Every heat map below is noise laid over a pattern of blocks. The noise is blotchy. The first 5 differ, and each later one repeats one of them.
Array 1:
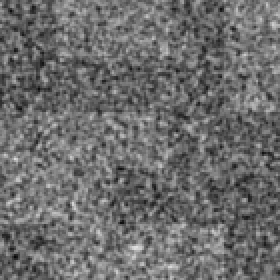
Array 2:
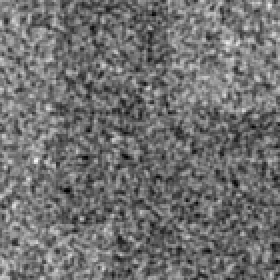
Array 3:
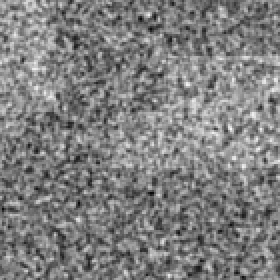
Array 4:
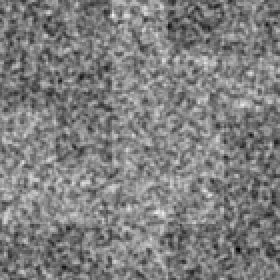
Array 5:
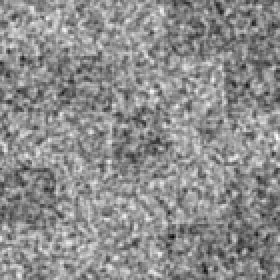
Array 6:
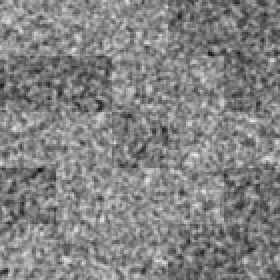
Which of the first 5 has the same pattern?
5
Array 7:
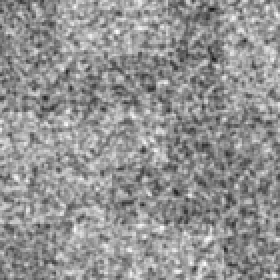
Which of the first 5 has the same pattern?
1
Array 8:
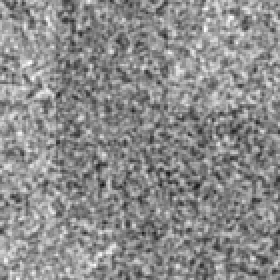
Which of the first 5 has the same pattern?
2
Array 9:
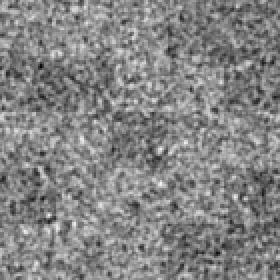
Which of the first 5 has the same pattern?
5
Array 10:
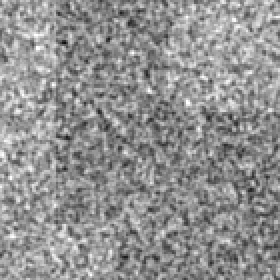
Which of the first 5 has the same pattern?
2
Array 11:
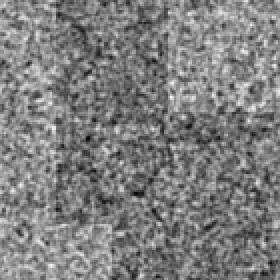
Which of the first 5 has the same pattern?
2
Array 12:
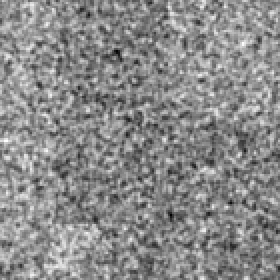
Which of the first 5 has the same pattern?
2
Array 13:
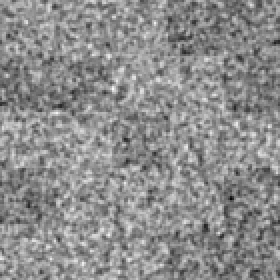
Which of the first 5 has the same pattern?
5
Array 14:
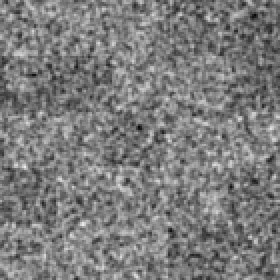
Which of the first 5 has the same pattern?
5
